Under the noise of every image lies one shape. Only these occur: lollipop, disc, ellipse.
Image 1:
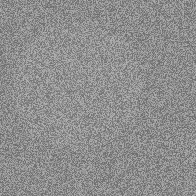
light disc
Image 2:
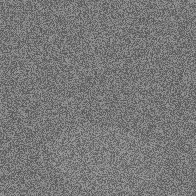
light ellipse
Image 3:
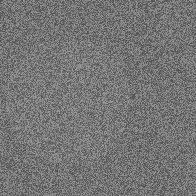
light disc
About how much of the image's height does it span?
two thirds
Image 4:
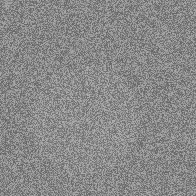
light disc
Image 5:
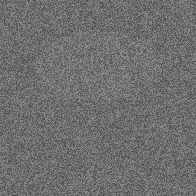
light ellipse
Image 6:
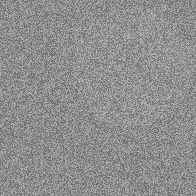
light disc
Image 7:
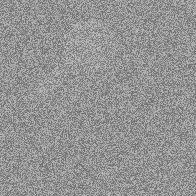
light lollipop
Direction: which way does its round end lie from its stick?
up and right
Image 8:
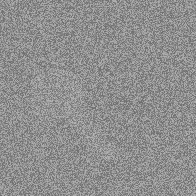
light lollipop
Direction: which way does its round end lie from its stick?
up and left
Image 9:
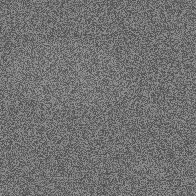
light ellipse
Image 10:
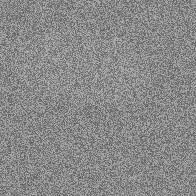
light ellipse
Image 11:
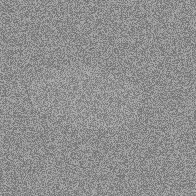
light ellipse
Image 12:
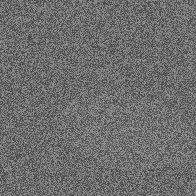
light ellipse
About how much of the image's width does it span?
two thirds
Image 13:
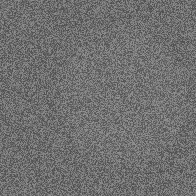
light disc
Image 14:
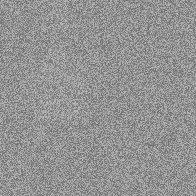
light lollipop
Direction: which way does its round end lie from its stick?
down
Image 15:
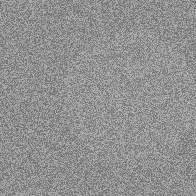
light disc
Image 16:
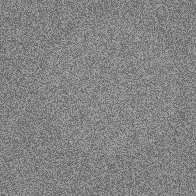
light disc
